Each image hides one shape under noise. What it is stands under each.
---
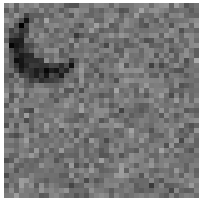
dark crescent, top left
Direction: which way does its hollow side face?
up and right
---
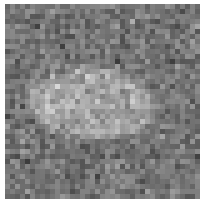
light ellipse
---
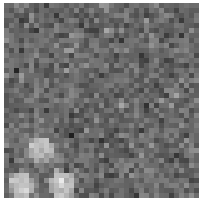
light three dots, bottom left
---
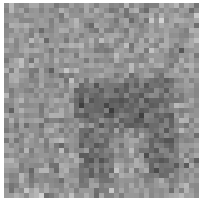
dark square with a notch
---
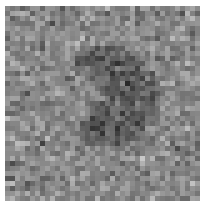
dark disc with a wedge cut out
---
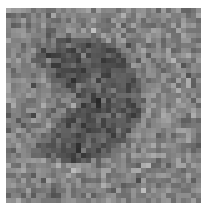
dark disc with a wedge cut out
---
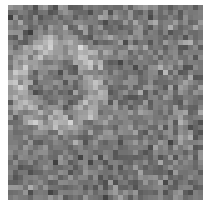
light ring
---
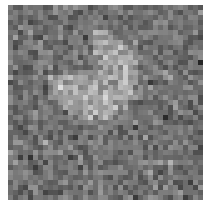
light disc with a wedge cut out
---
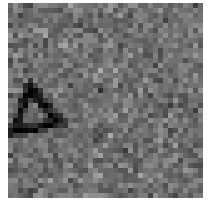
dark triangle frame, middle left
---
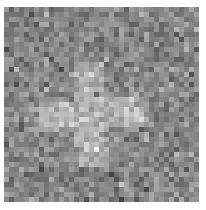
light cross
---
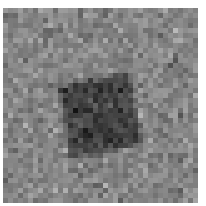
dark square, centre
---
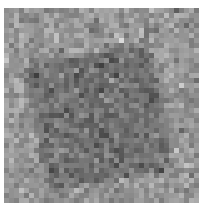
dark square
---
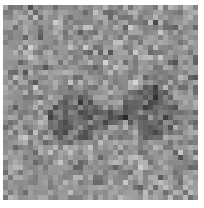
dark dumbbell
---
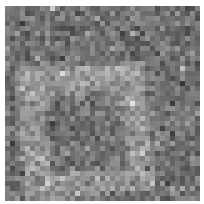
light square frame
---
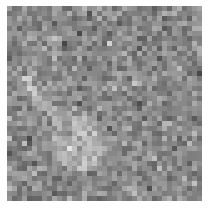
light lollipop
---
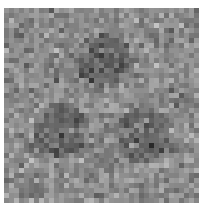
dark three dots
